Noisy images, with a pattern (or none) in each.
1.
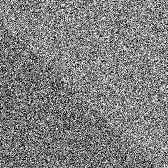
a sharp edge
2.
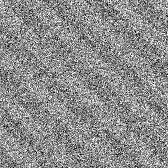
diagonal stripes
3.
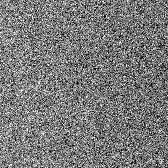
a smooth slope
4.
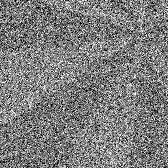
spokes from one point
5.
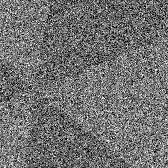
spokes from one point
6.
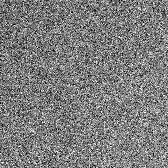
a smooth slope
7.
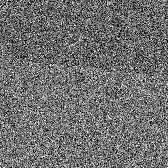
a sharp edge
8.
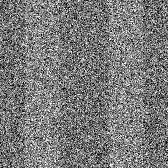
vertical stripes
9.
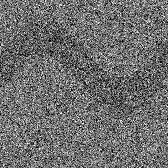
a wavy band
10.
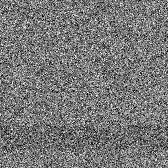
one horizontal stripe
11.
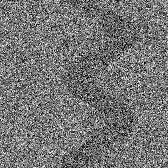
a wavy band
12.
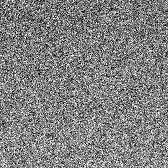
a smooth slope
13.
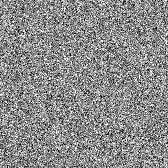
only noise
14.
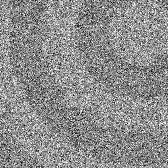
rings round one point
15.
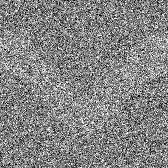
a wavy band
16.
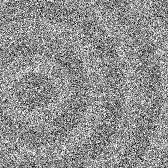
rings round one point
